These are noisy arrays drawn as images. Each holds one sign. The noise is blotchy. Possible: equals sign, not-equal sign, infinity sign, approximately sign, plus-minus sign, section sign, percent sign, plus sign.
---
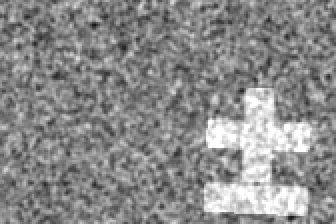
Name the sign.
plus-minus sign
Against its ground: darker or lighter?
lighter
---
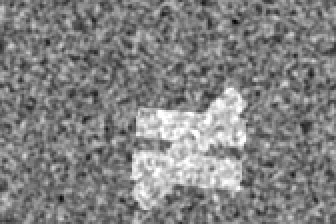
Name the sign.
not-equal sign
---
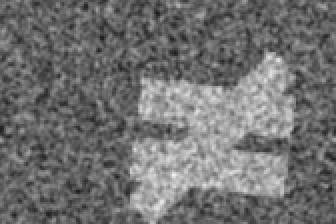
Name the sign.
not-equal sign
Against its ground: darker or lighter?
lighter
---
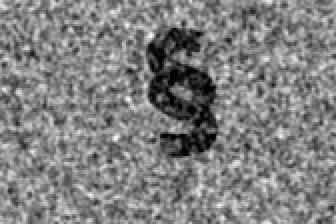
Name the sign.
section sign
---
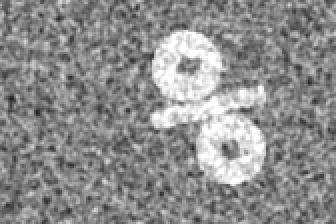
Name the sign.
percent sign
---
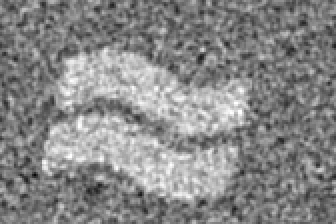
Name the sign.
approximately sign
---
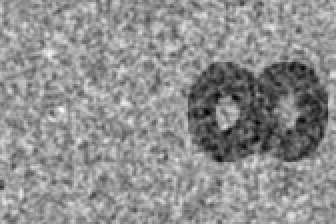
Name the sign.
infinity sign
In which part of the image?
middle right
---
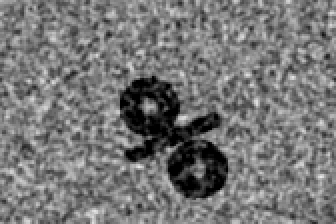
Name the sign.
percent sign
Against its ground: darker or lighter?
darker
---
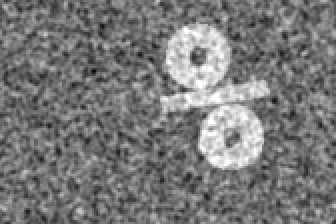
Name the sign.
percent sign
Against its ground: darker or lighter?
lighter
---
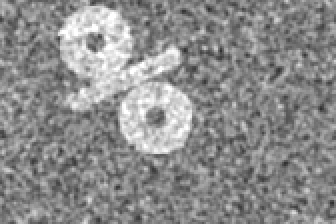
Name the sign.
percent sign
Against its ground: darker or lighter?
lighter
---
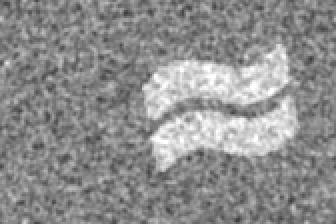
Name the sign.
approximately sign
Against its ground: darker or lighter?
lighter
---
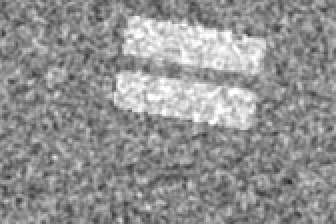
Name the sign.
equals sign
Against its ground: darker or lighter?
lighter
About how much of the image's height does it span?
half
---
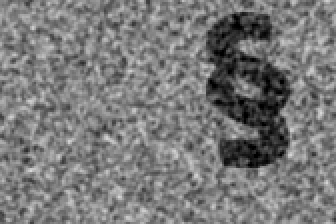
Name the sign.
section sign
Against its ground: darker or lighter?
darker
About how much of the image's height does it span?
two thirds
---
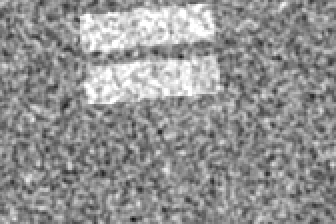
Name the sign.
equals sign
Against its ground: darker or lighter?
lighter
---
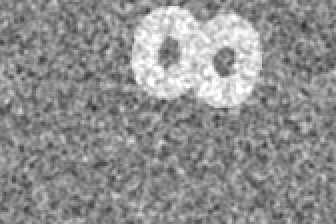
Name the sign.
infinity sign
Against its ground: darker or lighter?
lighter
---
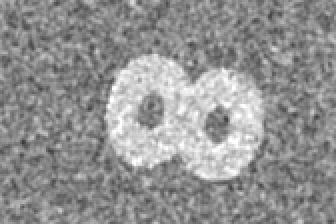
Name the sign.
infinity sign
